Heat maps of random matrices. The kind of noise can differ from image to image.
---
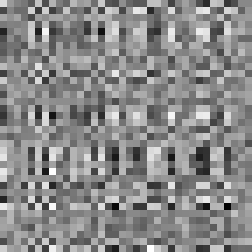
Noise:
low rank plus noise
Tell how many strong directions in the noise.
one
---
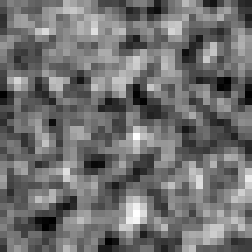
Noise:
blotchy
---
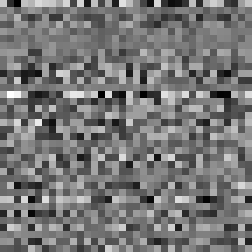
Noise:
rows of uneven size
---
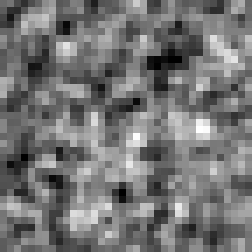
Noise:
blotchy
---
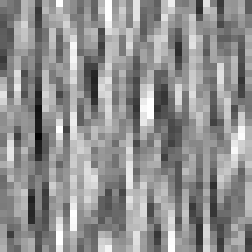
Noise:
streaked along the columns
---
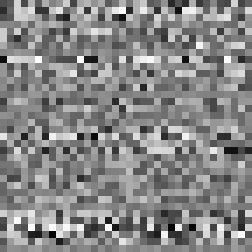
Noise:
rows of uneven size
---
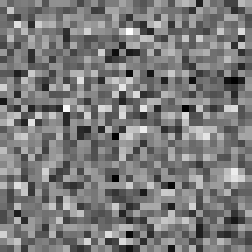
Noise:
low rank plus noise
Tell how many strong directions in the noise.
five to eight
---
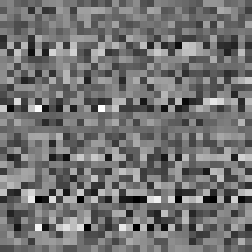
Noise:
rows of uneven size
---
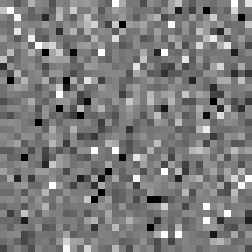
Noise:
heavy tails
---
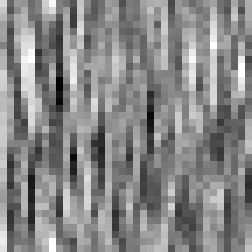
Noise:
streaked along the columns
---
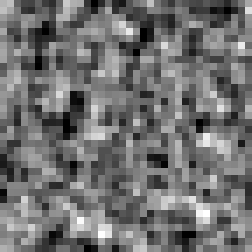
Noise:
blotchy
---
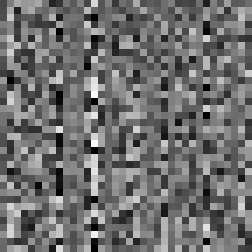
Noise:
columns of uneven size
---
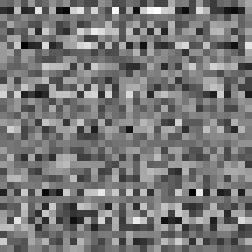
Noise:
rows of uneven size
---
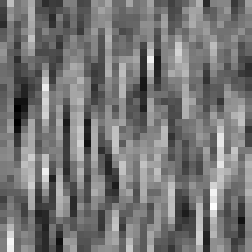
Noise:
streaked along the columns
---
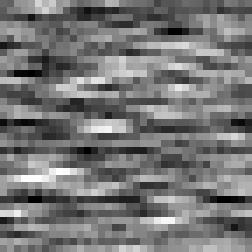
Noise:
streaked along the rows
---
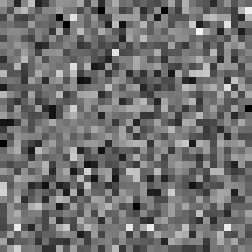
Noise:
independent entries
